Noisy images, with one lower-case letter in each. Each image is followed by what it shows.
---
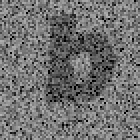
b
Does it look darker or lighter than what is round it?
darker
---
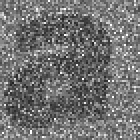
a
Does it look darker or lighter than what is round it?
darker
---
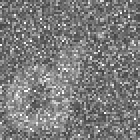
d
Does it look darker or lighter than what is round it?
lighter
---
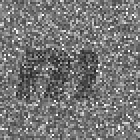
m
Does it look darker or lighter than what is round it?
darker
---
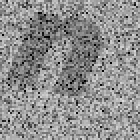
n
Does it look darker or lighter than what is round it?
darker
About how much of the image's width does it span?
two thirds
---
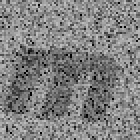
m
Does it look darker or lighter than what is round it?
darker
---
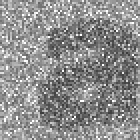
a
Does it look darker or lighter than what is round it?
darker
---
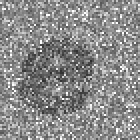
e
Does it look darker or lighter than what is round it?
darker
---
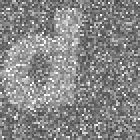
d
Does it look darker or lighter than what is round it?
lighter
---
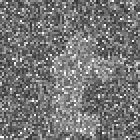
t
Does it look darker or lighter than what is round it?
lighter
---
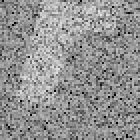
r
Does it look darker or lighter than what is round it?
lighter
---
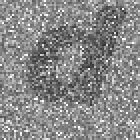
d
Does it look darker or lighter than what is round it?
darker
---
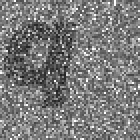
q
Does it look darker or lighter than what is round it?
darker
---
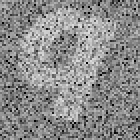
q
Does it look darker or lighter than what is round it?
lighter
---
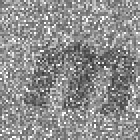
m
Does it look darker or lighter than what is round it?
darker
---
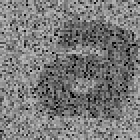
a
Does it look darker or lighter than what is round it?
darker
